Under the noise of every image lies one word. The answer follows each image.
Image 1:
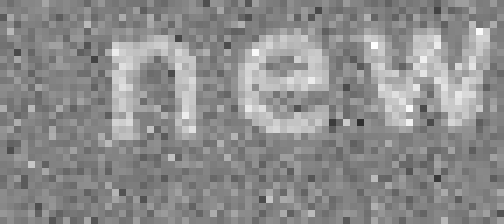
new
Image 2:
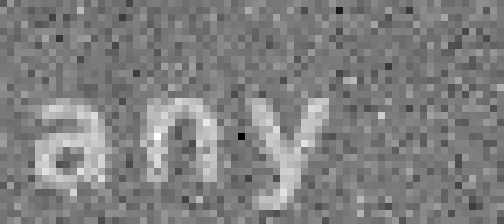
any
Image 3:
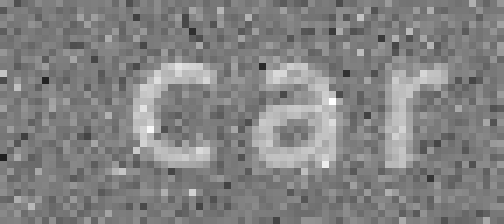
car
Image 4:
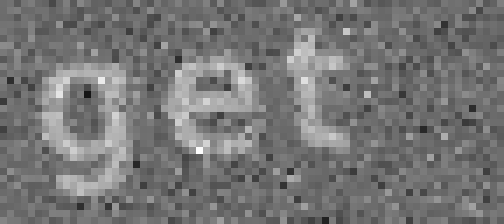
get
